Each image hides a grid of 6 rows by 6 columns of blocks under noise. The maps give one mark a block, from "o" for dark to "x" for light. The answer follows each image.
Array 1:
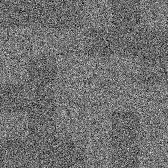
oooxox
xxxooo
xoxxxo
ooxxxx
xoxxox
oooxox
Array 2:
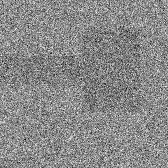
xxxxxx
xxxoox
ooooox
xxxoox
xxxxxx
xxxxxx
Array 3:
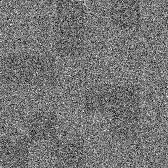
xxoxox
xxoxxx
ooxxxx
xxxoox
xoxxox
oxoxxx
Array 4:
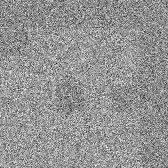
oooooo
oxxxxo
xxxxxo
xxoxoo
xxxxxo
xxxxxo
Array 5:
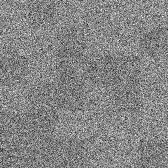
xoxxxx
xxoxxo
oxooox
xooxox
ooxxxx
oooxxo
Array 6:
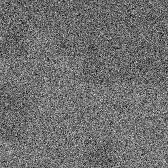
oooooo
oxoooo
xxxooo
oxxxxx
oxxxxx
xxxoxx
